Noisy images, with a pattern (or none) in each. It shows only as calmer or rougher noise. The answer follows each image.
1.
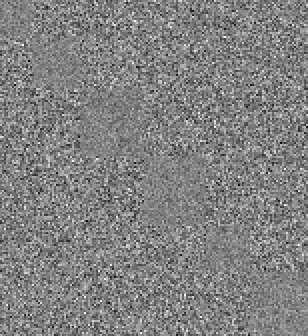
blocks along the diagonal
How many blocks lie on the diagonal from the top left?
6
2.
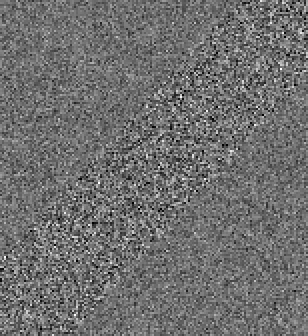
a diagonal band
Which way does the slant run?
bottom left to top right
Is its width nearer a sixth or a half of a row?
a half
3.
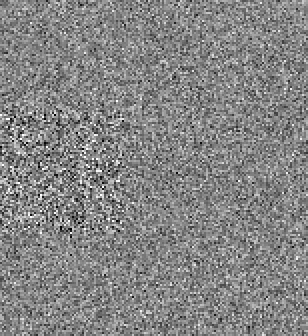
one block
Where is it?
middle left
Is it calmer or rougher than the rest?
rougher
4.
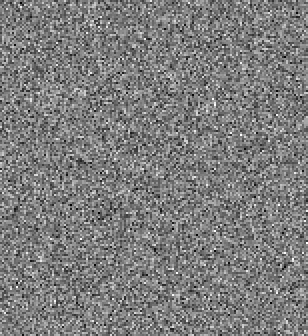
only noise
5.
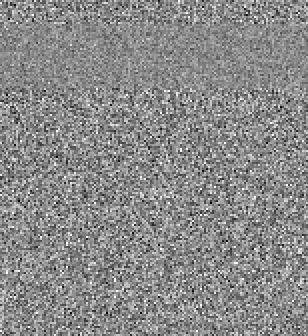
one band of rows
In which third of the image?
top
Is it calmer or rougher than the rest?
calmer
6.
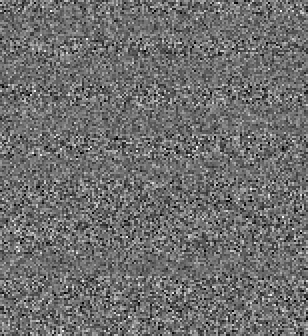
bands of rows
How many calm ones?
5
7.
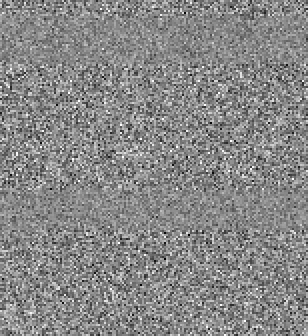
bands of rows
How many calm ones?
2
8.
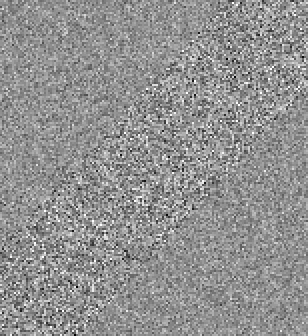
a diagonal band
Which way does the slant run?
bottom left to top right
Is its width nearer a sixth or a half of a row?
a half
